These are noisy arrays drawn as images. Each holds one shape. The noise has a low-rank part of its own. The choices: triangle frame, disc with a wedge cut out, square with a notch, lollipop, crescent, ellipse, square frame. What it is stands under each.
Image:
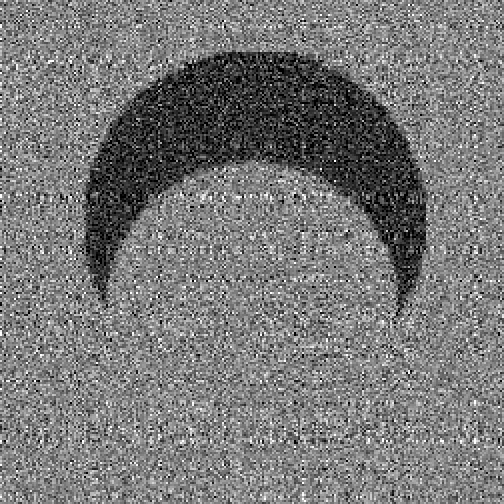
dark crescent
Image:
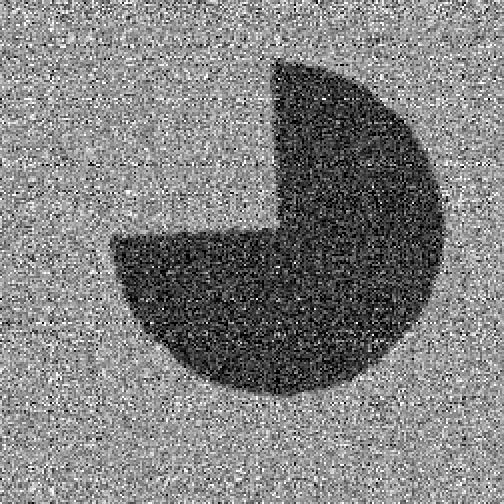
dark disc with a wedge cut out
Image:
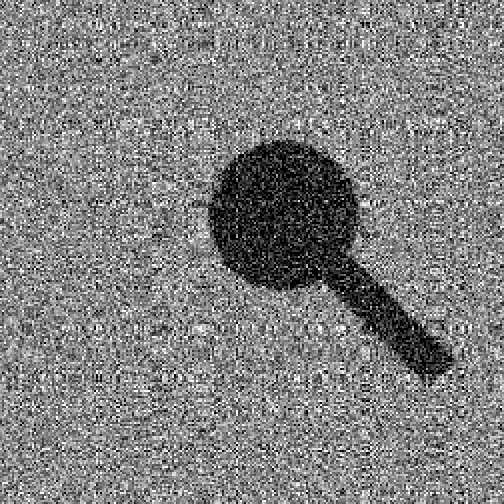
dark lollipop
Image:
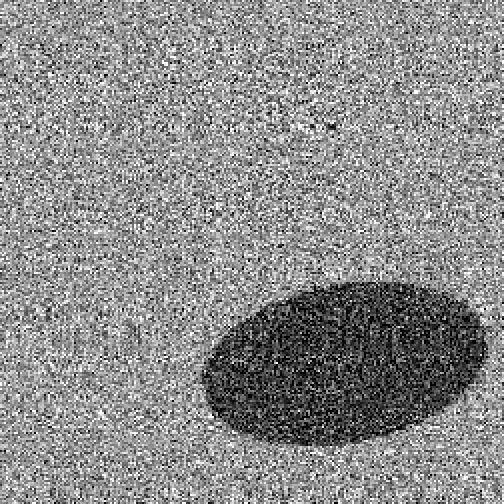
dark ellipse
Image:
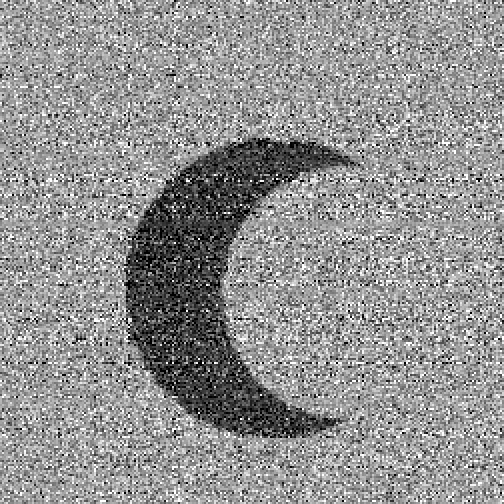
dark crescent
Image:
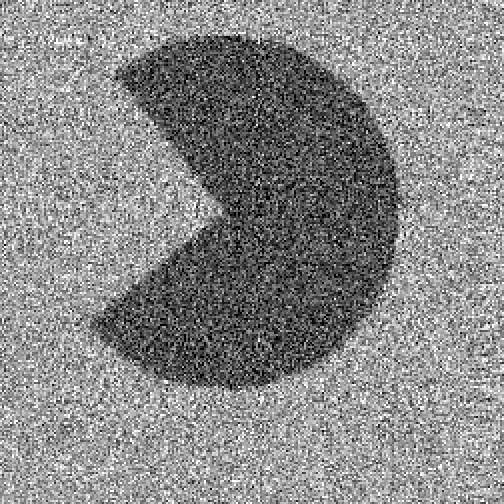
dark disc with a wedge cut out
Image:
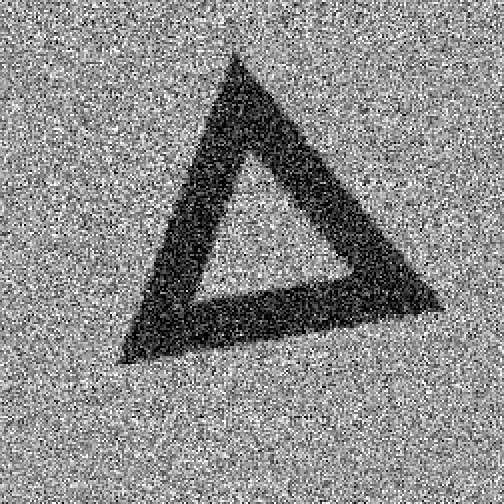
dark triangle frame
